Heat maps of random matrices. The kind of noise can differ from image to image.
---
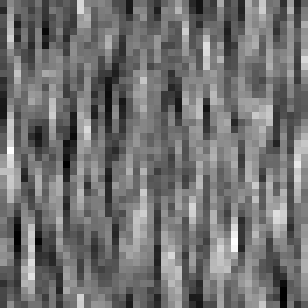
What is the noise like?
streaked along the columns
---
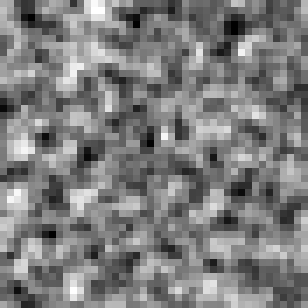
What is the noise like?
blotchy
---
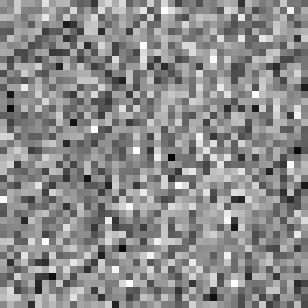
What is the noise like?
independent entries
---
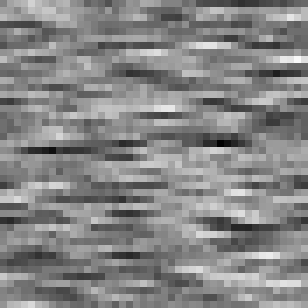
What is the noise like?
streaked along the rows
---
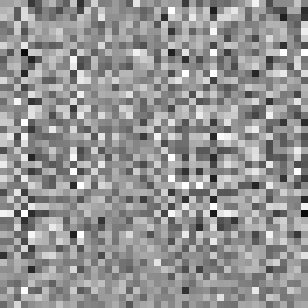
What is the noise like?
low rank plus noise
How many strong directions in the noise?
two
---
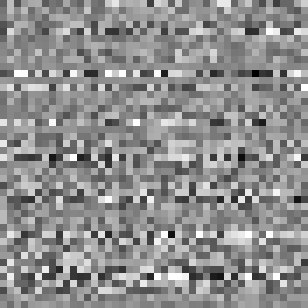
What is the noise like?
rows of uneven size
